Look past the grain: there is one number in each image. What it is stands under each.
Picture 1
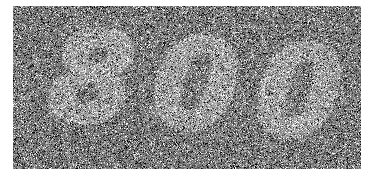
800
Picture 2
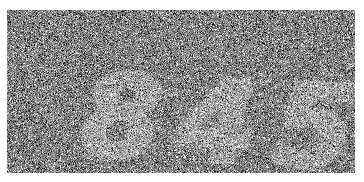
845
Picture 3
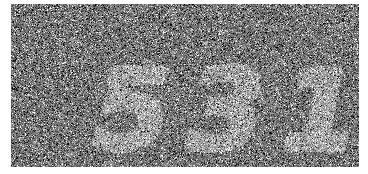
531
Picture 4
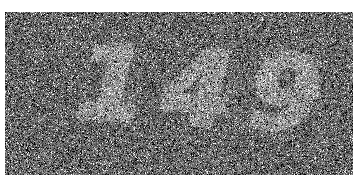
149
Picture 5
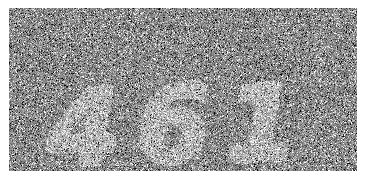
461
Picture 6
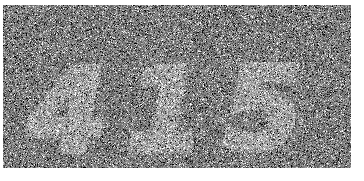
415
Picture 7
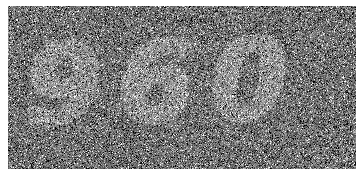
960
